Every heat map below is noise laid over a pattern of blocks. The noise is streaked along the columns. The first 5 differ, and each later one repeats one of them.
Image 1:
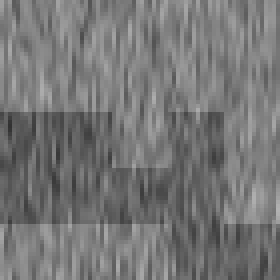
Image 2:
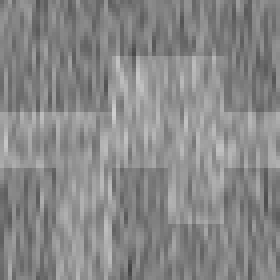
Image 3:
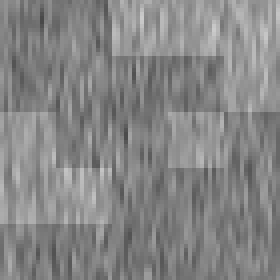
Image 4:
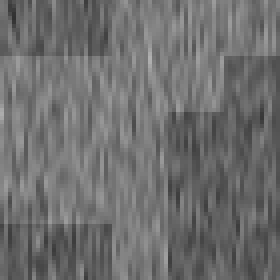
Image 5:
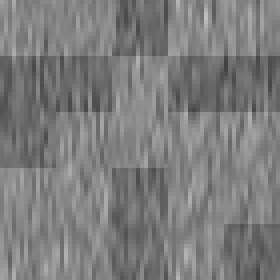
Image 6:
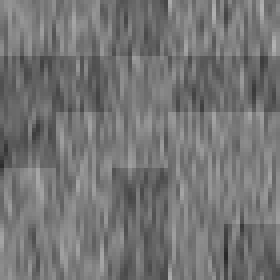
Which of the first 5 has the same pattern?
5
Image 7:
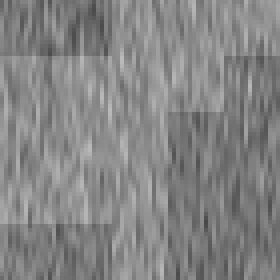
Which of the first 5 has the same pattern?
4
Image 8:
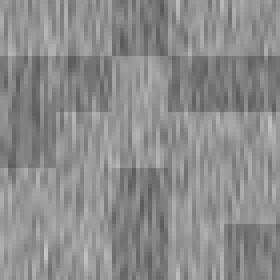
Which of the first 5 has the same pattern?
5
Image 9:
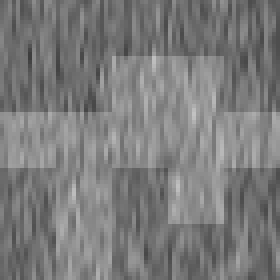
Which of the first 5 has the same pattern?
2
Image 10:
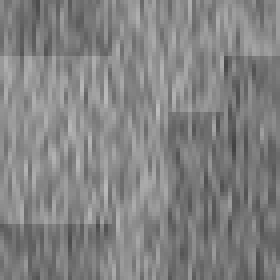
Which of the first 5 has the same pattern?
4
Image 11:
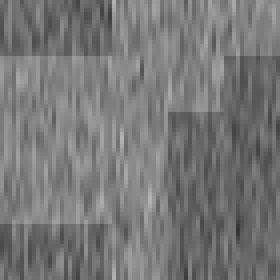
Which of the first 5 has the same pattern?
4
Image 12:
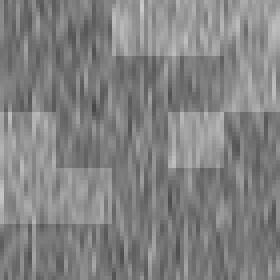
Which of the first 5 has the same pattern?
3
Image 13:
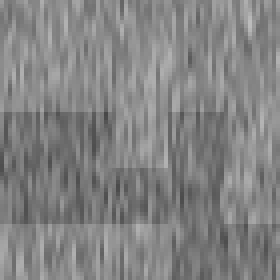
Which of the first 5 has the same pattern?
1
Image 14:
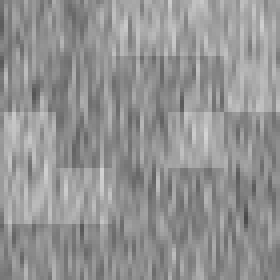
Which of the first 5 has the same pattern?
3
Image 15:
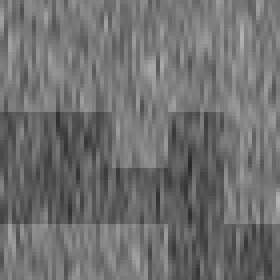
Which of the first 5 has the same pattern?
1
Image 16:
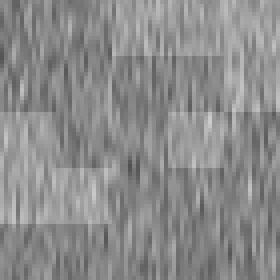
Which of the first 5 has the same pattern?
3
